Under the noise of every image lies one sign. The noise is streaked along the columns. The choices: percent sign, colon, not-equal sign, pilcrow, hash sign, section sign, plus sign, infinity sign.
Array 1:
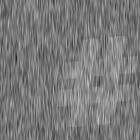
hash sign
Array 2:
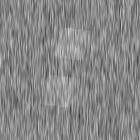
colon
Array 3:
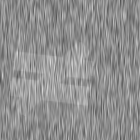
not-equal sign
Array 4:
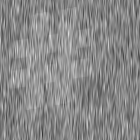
hash sign
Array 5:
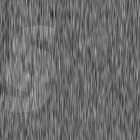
section sign
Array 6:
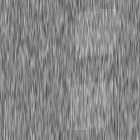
colon
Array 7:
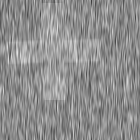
plus sign
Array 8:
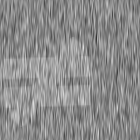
not-equal sign
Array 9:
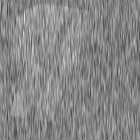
pilcrow
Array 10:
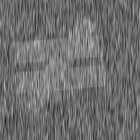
not-equal sign
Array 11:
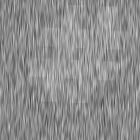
hash sign
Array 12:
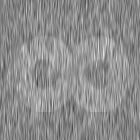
infinity sign
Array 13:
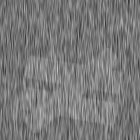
not-equal sign
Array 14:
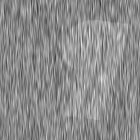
pilcrow
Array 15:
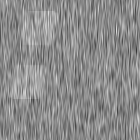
colon
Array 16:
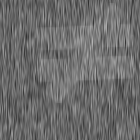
not-equal sign
